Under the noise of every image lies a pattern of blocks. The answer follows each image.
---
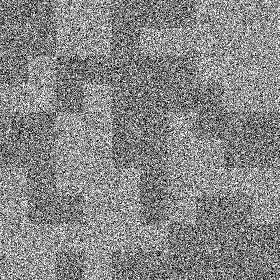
no symmetry
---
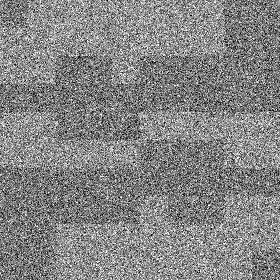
the same after a half turn
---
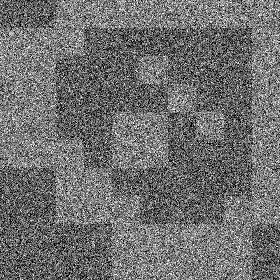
mirrored about the diagonal from the bottom left
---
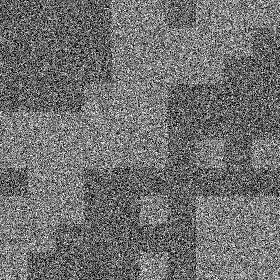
mirrored about the diagonal from the top left
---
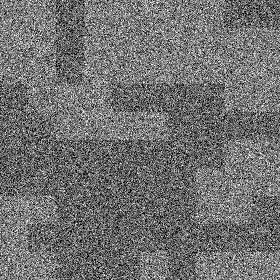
no symmetry
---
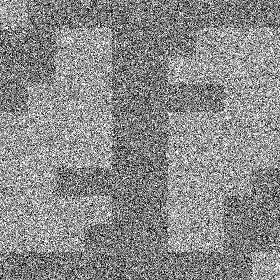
the same after a half turn
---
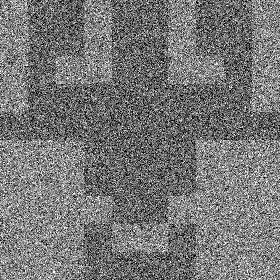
left and right mirror each other
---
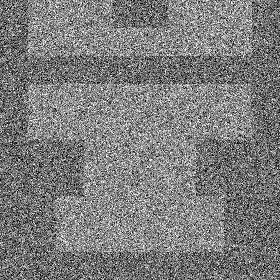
left and right mirror each other
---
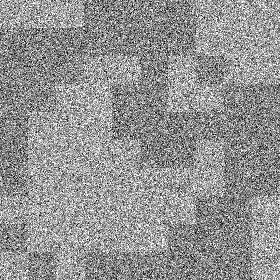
mirrored about the diagonal from the bottom left
